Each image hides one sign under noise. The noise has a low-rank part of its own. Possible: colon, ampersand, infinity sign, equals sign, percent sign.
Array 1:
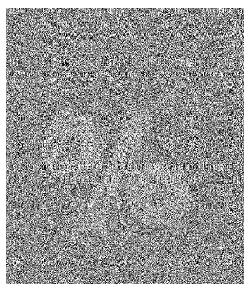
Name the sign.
percent sign
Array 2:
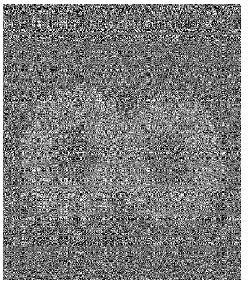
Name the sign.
infinity sign
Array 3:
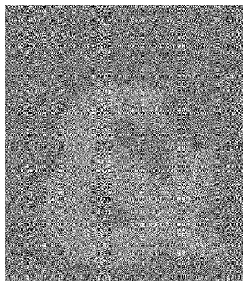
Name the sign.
ampersand
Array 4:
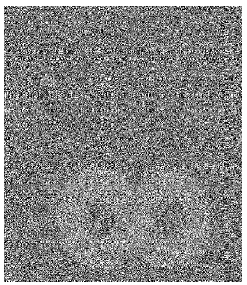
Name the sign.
infinity sign
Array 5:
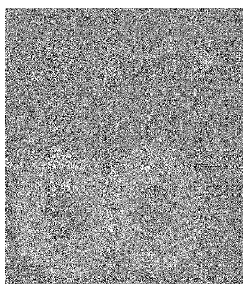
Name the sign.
infinity sign
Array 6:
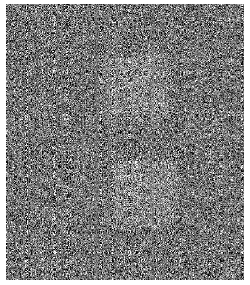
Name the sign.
colon
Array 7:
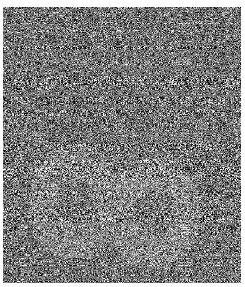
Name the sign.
infinity sign
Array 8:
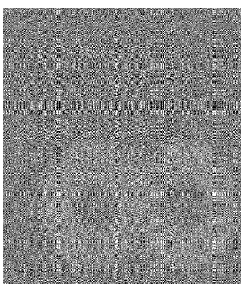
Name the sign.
infinity sign
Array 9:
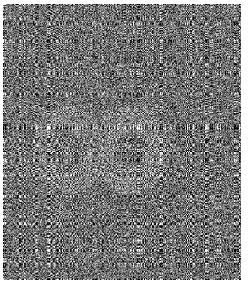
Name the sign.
infinity sign
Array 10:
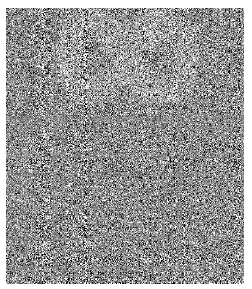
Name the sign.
infinity sign
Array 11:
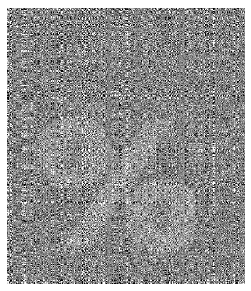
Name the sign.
percent sign
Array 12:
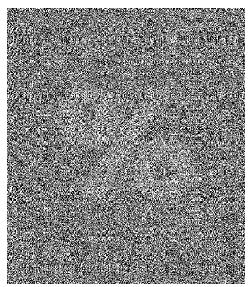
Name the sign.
percent sign
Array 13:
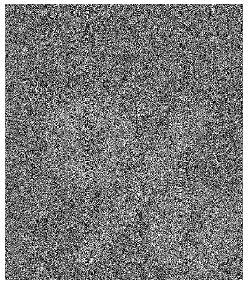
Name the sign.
percent sign
